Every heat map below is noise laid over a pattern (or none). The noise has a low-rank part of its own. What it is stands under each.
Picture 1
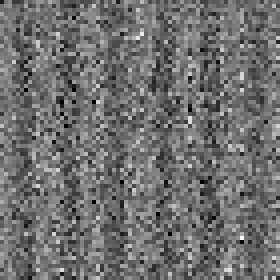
vertical stripes
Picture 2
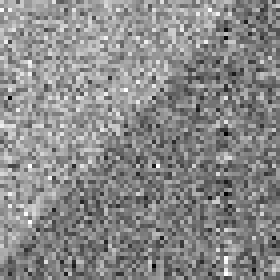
a sharp edge
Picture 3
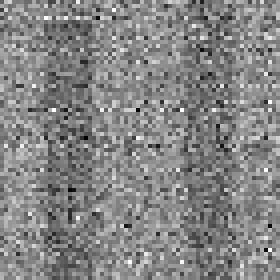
vertical stripes
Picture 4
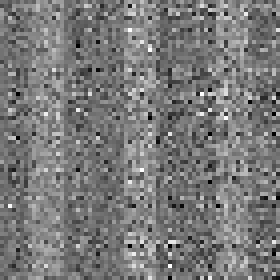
vertical stripes
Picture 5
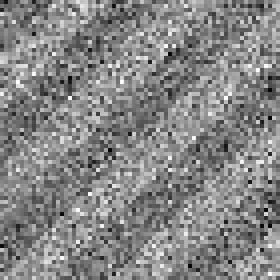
diagonal stripes
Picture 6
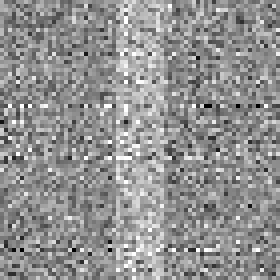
one vertical stripe
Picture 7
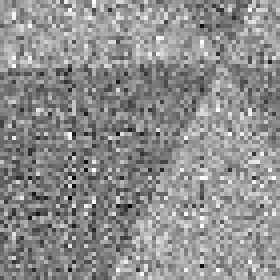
spokes from one point
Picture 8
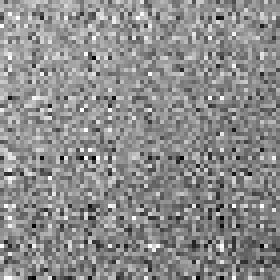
a smooth slope
